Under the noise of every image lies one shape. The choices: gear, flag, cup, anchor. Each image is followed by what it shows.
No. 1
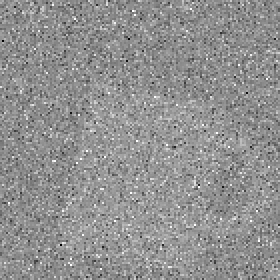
light cup
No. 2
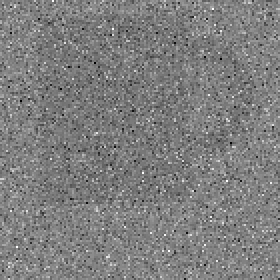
dark cup
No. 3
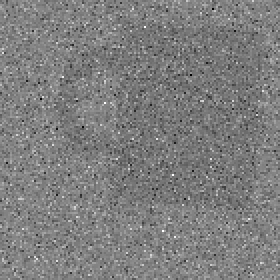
dark cup
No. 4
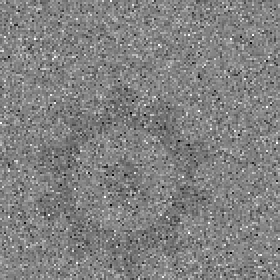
dark gear
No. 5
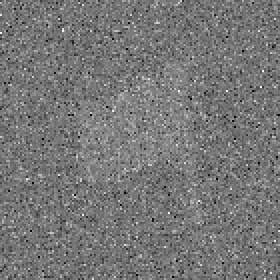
light flag
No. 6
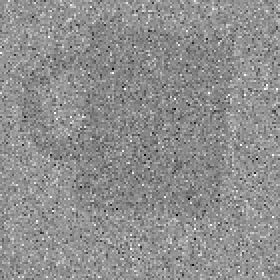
dark cup
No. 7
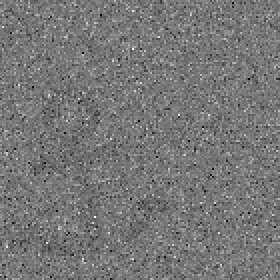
dark anchor
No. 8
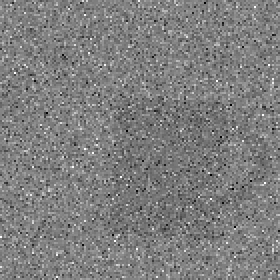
dark cup
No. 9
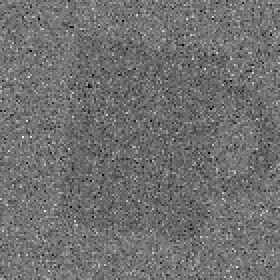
dark cup
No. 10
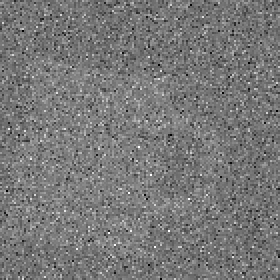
light cup
